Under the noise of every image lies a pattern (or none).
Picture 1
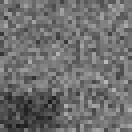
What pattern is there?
one block
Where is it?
bottom left
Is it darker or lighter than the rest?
darker
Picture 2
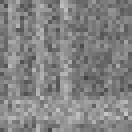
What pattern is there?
bands of rows crossing bands of columns
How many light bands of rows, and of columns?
1 and 3
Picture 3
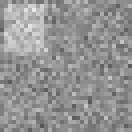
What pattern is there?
one block
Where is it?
top left
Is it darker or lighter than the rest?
lighter
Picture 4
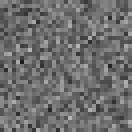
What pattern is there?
only noise
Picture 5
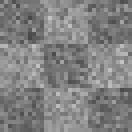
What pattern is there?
a checkerboard
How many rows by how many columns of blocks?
3 by 3
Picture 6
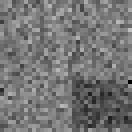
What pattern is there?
one block
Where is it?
bottom right
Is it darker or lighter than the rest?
darker
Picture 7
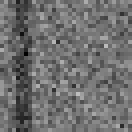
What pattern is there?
one band of columns
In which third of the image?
left
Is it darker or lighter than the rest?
darker
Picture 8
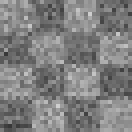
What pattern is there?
a checkerboard
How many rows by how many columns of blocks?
4 by 4
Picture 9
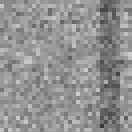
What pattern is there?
one band of columns
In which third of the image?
right
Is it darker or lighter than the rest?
darker
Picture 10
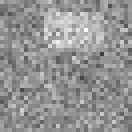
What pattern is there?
one block
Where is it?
top middle
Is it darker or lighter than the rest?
lighter
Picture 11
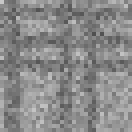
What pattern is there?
bands of rows crossing bands of columns
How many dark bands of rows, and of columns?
3 and 3
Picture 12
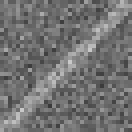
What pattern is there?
a diagonal band
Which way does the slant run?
bottom left to top right
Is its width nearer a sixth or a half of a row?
a sixth
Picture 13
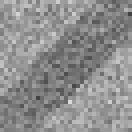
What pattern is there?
a diagonal band
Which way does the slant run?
bottom left to top right
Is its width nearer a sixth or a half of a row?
a half
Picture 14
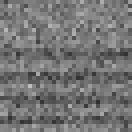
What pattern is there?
bands of rows
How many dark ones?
4
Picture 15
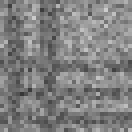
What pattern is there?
bands of rows crossing bands of columns
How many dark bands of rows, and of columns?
3 and 2
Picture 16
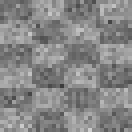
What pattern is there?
a checkerboard
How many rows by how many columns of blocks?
6 by 4
